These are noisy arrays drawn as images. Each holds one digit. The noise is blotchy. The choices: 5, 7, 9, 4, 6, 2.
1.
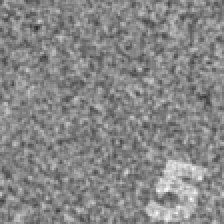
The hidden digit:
5
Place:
bottom right
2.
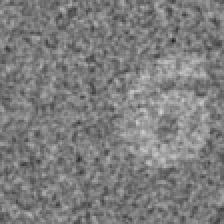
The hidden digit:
6
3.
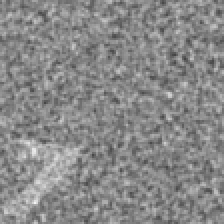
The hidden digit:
7
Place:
bottom left
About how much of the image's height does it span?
a third
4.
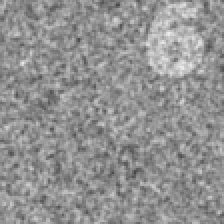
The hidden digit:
6
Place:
top right
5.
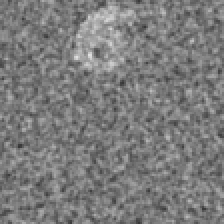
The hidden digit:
6
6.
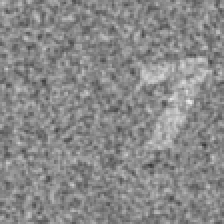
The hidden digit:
7
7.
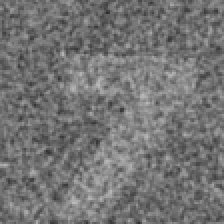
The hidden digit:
7
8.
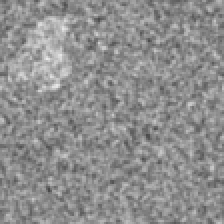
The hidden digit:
4
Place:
top left
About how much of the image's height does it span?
a third
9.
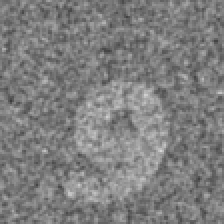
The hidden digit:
9
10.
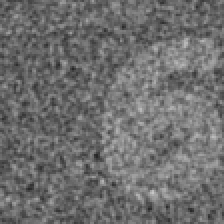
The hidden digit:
6
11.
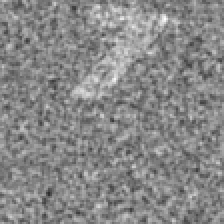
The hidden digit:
7
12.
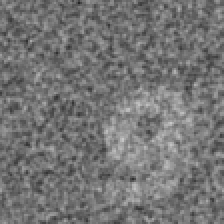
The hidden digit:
9
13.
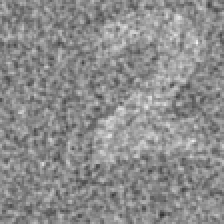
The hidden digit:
2
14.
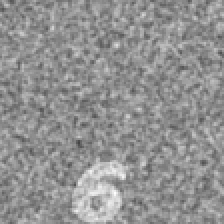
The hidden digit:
6
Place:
bottom middle
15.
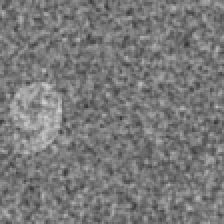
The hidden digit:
9
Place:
middle left
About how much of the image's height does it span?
a third
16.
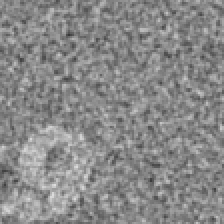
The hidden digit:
9
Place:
bottom left
